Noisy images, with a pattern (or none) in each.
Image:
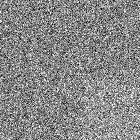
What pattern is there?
one block
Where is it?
bottom right
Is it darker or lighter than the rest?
lighter
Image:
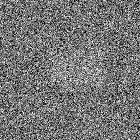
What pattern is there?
one block
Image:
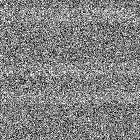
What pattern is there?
bands of rows
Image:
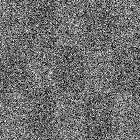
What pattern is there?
a checkerboard
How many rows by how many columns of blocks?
3 by 5
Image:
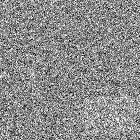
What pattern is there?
one block
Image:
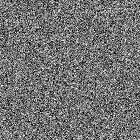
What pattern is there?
only noise
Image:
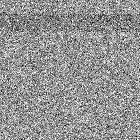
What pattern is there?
one band of rows
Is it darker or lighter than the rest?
darker
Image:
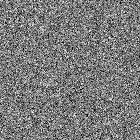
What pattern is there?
only noise
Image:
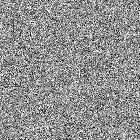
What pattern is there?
only noise
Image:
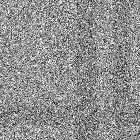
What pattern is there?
bands of rows crossing bands of columns
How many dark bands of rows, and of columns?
1 and 2
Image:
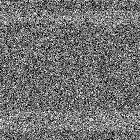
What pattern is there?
bands of rows
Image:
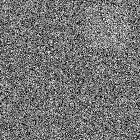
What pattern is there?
one block
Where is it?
top right
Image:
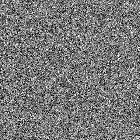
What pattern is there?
only noise
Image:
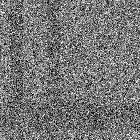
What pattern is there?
bands of rows crossing bands of columns
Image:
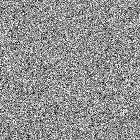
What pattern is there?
only noise
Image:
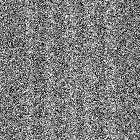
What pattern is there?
bands of columns
